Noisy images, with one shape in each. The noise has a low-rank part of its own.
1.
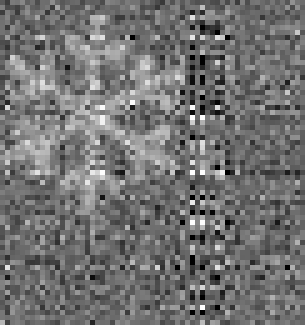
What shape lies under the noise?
snowflake
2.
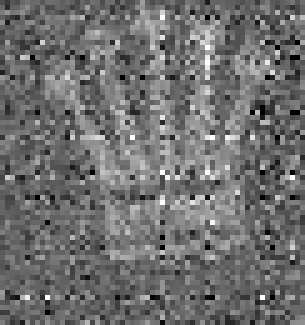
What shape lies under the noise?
chess queen
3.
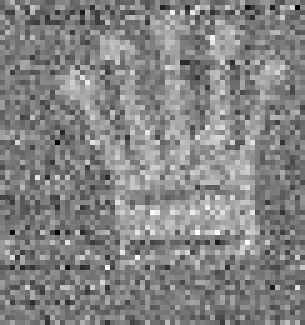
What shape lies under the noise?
chess queen
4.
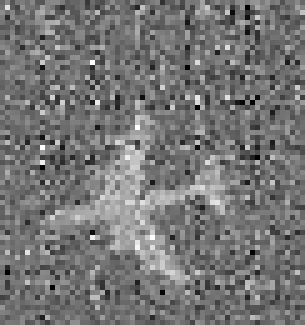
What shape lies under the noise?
airplane
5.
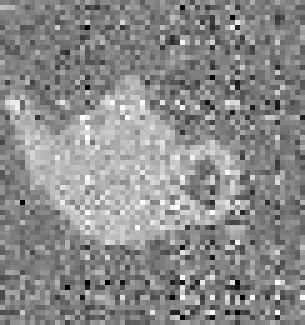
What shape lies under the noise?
teapot
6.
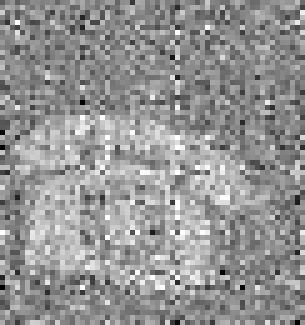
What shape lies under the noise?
telephone
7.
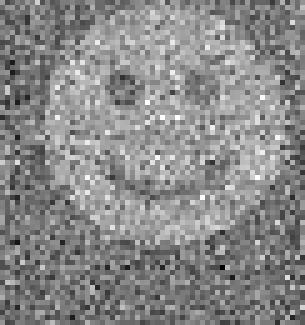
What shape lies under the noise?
smiling face
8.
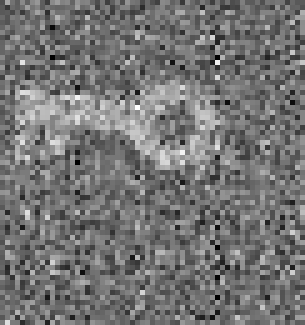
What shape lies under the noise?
key
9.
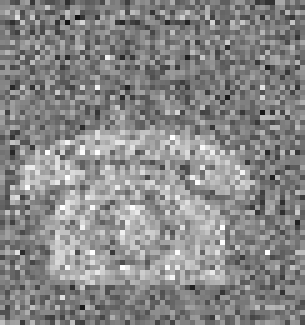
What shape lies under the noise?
telephone
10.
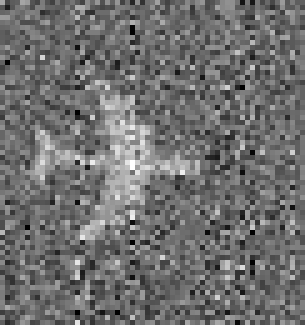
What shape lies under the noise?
airplane
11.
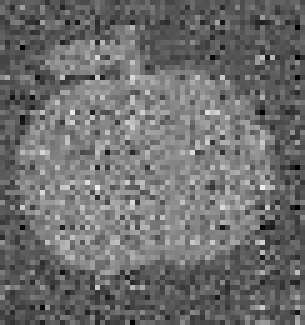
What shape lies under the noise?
apple
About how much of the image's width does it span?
nearly all
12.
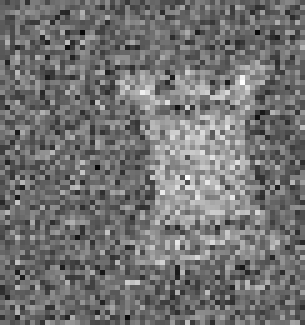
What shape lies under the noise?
chess rook
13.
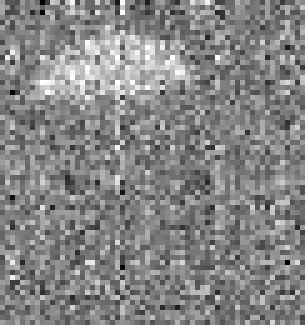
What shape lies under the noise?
umbrella
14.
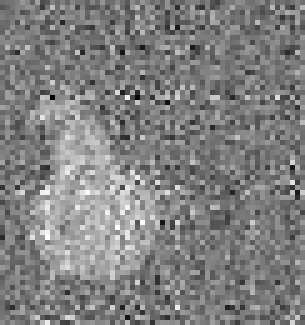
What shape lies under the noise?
pear
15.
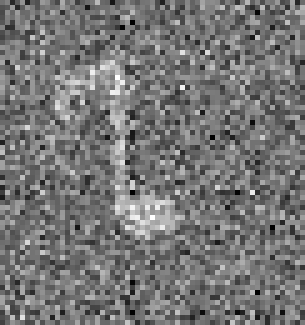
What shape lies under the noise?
musical note
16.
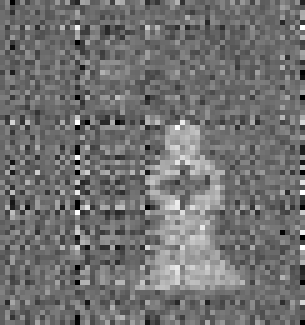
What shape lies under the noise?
chess bishop
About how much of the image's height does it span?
half
